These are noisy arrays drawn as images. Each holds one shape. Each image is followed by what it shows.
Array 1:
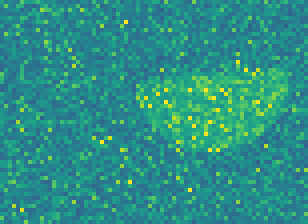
light half disc
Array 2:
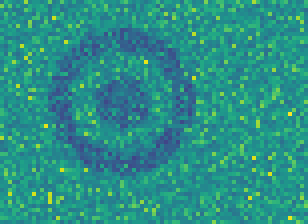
dark bullseye
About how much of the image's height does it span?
two thirds
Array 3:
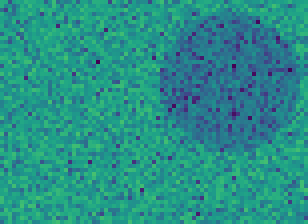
dark disc
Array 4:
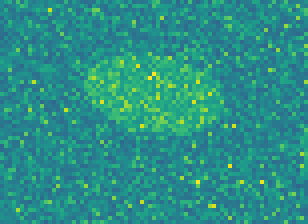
light ellipse
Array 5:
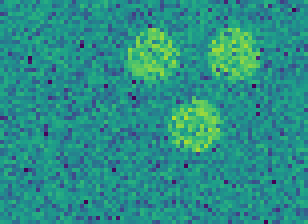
light three dots
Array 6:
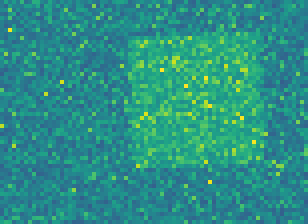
light square
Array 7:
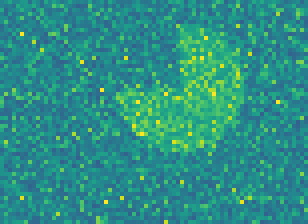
light disc with a wedge cut out
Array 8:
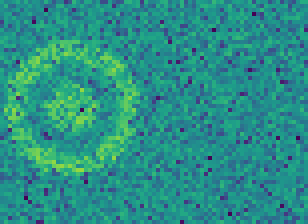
light bullseye
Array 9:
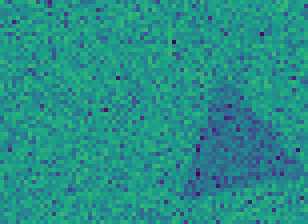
dark triangle
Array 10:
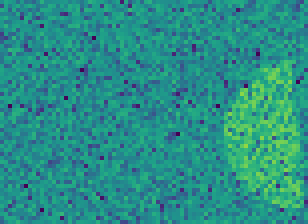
light half disc
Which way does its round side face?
left
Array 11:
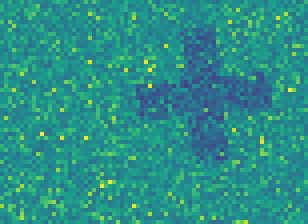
dark cross
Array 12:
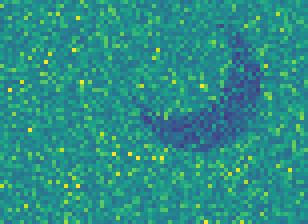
dark crescent
